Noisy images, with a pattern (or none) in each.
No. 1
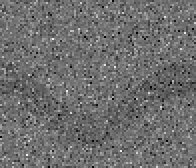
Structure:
a wavy band
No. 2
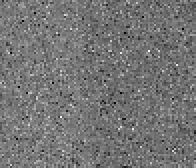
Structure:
a sharp edge
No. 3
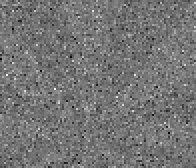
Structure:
spokes from one point
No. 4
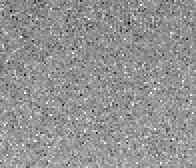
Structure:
a smooth slope
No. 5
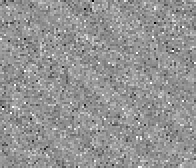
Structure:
diagonal stripes
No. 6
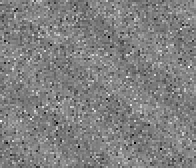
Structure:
diagonal stripes
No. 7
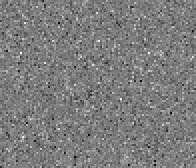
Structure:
only noise
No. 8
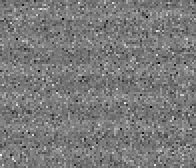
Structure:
horizontal stripes
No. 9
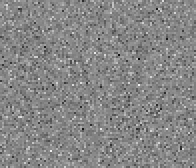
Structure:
only noise
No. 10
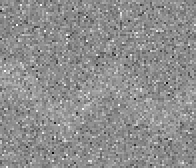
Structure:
a wavy band
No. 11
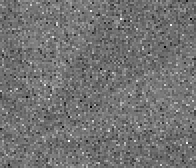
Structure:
spokes from one point
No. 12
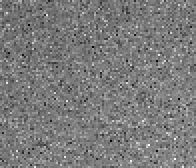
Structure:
a smooth slope
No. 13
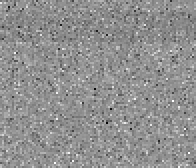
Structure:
one horizontal stripe
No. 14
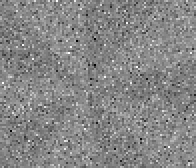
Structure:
spokes from one point
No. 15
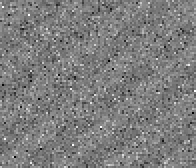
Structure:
diagonal stripes
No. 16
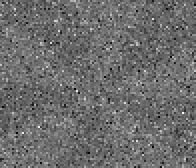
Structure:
spokes from one point
